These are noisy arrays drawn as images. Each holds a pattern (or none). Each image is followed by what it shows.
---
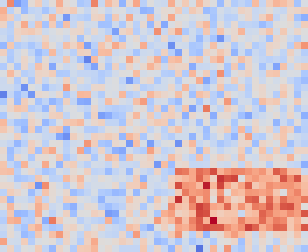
one block
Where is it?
bottom right
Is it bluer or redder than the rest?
redder
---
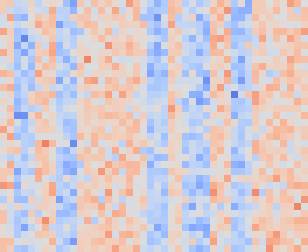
bands of columns
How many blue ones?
5
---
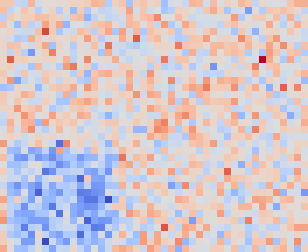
one block
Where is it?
bottom left
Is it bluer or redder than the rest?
bluer
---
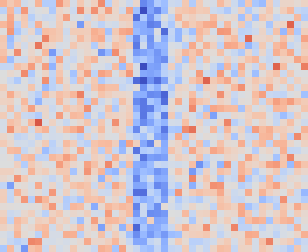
one band of columns
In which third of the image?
middle
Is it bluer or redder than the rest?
bluer
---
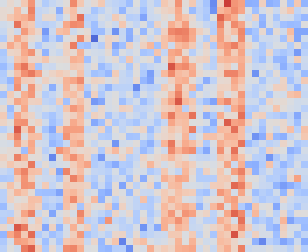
bands of columns
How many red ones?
4
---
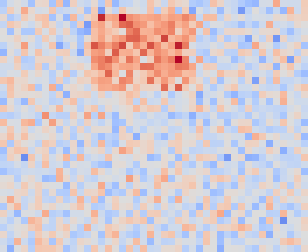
one block
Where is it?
top middle
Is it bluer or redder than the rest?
redder
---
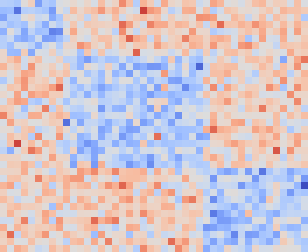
blocks along the diagonal
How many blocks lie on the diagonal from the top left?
3
